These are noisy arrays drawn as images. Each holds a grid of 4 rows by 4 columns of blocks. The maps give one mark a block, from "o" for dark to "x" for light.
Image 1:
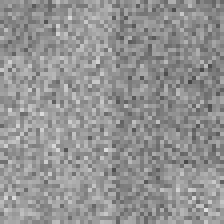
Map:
o x o o
x x o o
x x o o
x x o x
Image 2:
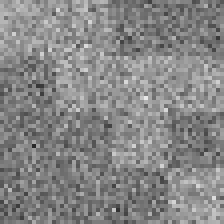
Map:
x x o o
o x x x
o o x o
o o o x
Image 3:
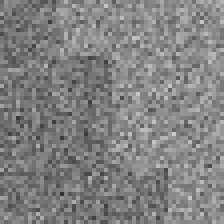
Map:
o x x x
o o x x
o o x x
o o o x
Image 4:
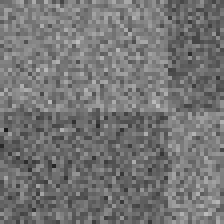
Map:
x x x o
x x x o
o o o x
o o o x
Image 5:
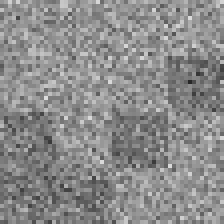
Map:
x x x x
x x x o
o x o x
o o x x
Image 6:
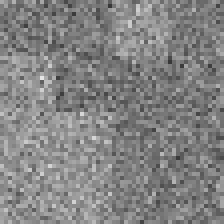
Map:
o o x o
x o o o
x x o o
x x o o
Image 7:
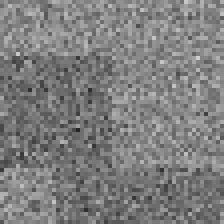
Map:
x x x x
o o x x
o o x x
x o o o
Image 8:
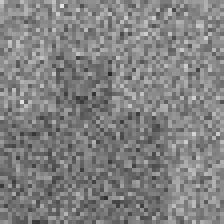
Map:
x x x x
x o x x
o o o x
o o o x
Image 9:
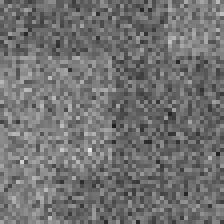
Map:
o o o x
x x o o
x x o o
x o o o
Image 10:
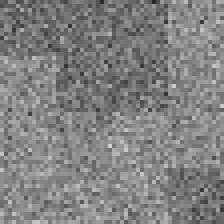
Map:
o o o x
x o o x
x x x x
x x x o
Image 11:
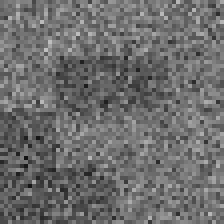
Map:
x x x x
x o o x
o x x x
o o x x
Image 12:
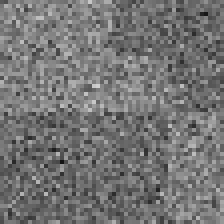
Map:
x x o o
x x x o
o o o x
o o o x
